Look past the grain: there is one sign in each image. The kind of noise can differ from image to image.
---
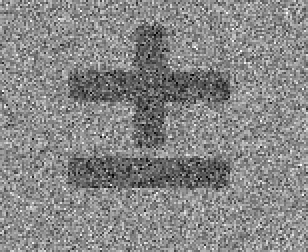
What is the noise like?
independent entries
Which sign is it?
plus-minus sign
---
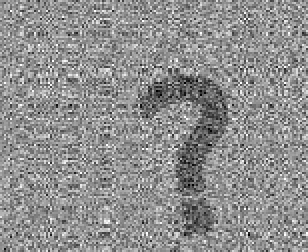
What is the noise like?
low rank plus noise
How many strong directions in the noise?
two
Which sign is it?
question mark
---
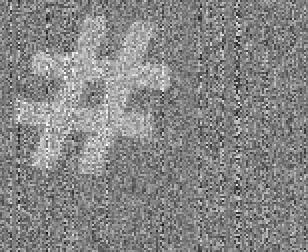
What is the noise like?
columns of uneven size
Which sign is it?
hash sign
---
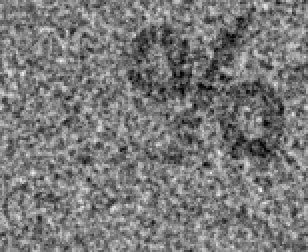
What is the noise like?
blotchy
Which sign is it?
percent sign
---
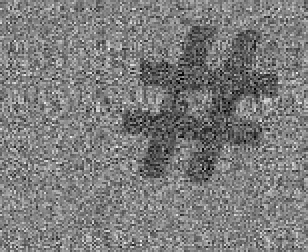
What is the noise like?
low rank plus noise
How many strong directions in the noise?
five to eight
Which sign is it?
hash sign
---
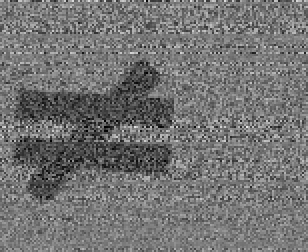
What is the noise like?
rows of uneven size
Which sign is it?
not-equal sign
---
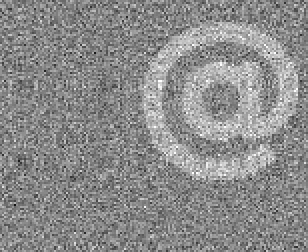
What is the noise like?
low rank plus noise
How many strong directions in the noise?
three or four
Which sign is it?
at sign
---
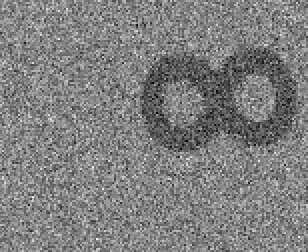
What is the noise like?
independent entries
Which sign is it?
infinity sign
